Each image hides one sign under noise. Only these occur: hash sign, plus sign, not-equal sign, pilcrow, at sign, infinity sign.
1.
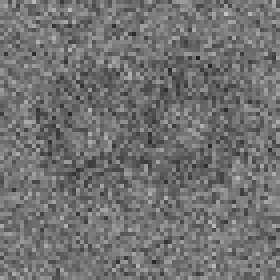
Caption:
dark infinity sign
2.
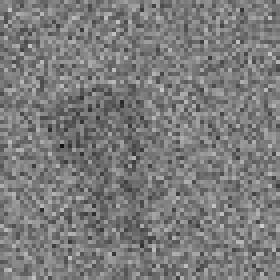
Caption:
dark pilcrow
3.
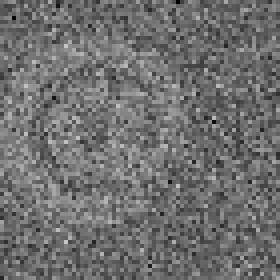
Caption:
light at sign
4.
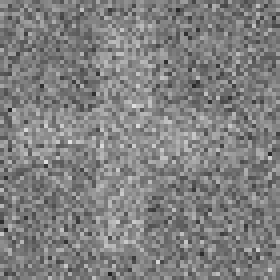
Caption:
light plus sign
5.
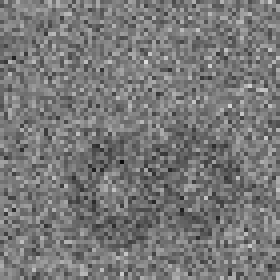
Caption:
dark infinity sign
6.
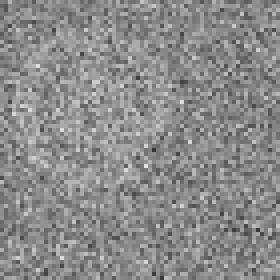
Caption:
light at sign
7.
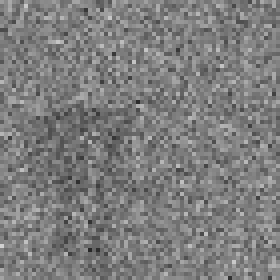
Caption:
dark pilcrow
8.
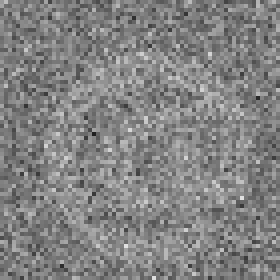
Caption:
light at sign
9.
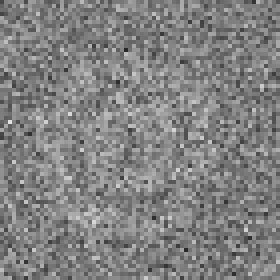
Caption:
light at sign
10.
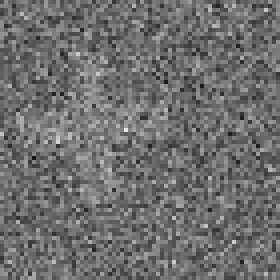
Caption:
light plus sign
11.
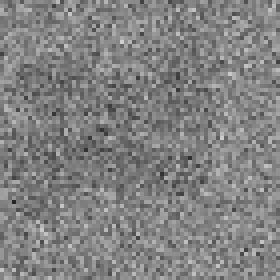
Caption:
dark not-equal sign
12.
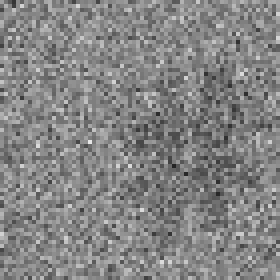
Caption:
dark hash sign
